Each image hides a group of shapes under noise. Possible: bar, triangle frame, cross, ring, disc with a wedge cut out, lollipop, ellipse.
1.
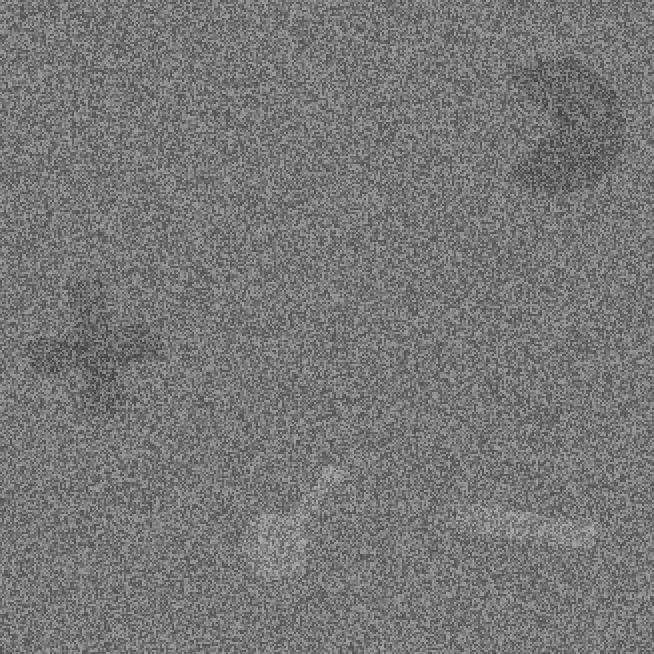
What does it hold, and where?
top right: dark disc with a wedge cut out; middle left: dark cross; bottom middle: light lollipop; bottom right: light bar
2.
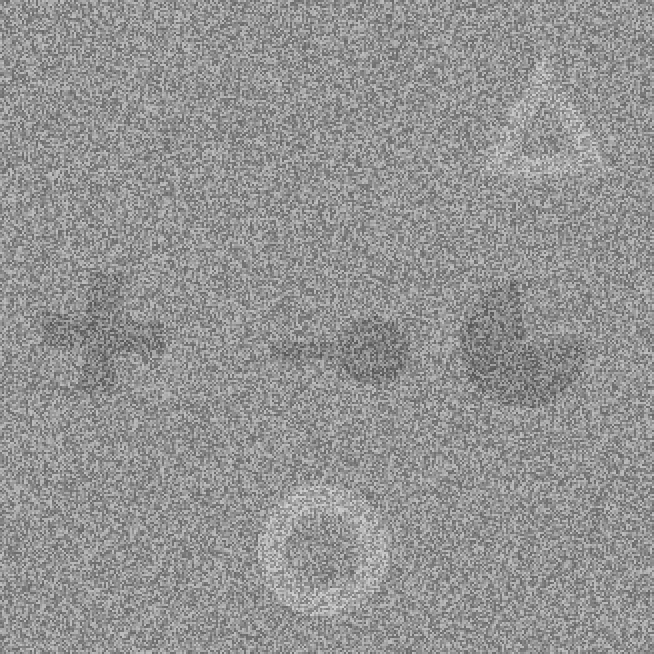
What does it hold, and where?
top right: light triangle frame; middle left: dark cross; centre: dark lollipop; middle right: dark disc with a wedge cut out; bottom middle: light ring
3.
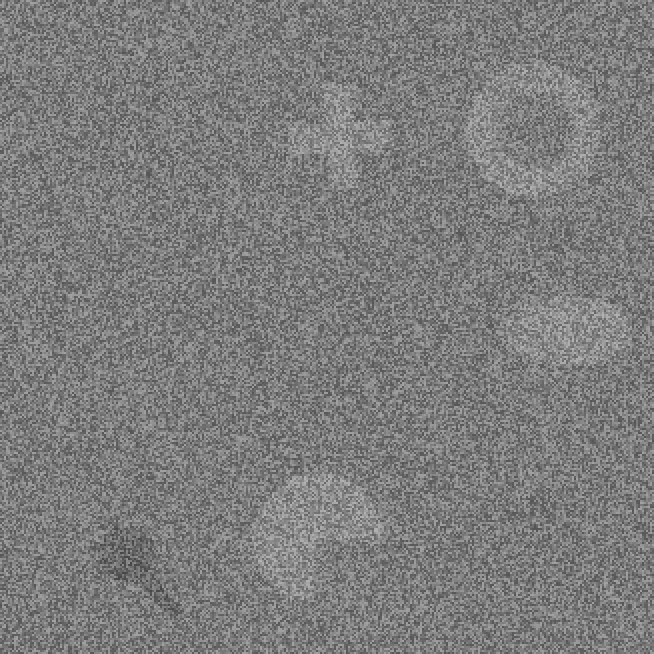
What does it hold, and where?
top middle: light cross; top right: light ring; middle right: light ellipse; bottom left: dark lollipop; bottom middle: light disc with a wedge cut out
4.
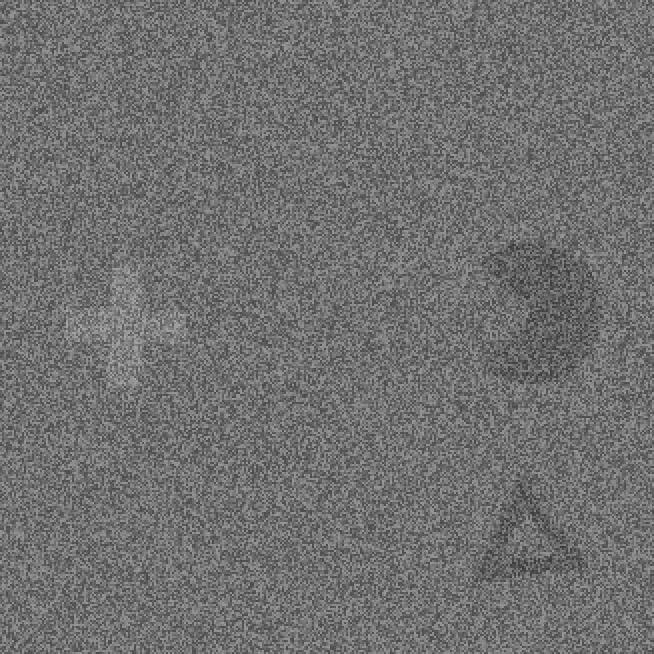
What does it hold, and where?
middle left: light cross; middle right: dark disc with a wedge cut out; bottom right: dark triangle frame
